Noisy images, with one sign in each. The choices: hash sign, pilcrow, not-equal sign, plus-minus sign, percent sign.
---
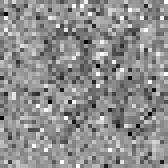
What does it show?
dark percent sign
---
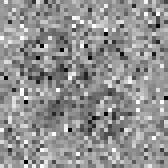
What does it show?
dark percent sign
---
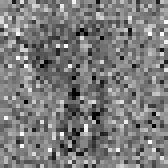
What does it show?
dark pilcrow
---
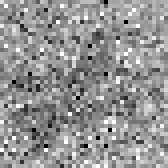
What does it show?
dark not-equal sign
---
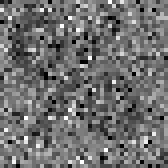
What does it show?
dark percent sign
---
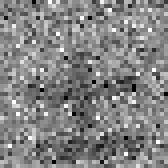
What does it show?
dark plus-minus sign
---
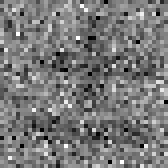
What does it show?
dark plus-minus sign
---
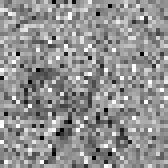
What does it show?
dark percent sign
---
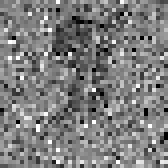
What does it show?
dark pilcrow
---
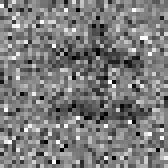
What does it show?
dark plus-minus sign
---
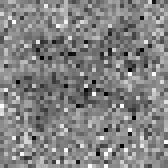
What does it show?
dark not-equal sign
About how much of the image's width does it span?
nearly all
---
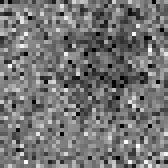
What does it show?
dark hash sign
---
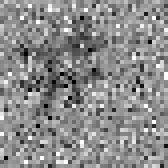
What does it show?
dark hash sign
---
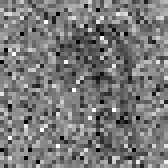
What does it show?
dark pilcrow
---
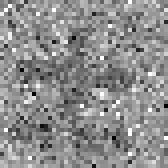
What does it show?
dark plus-minus sign
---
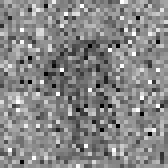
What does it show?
dark pilcrow
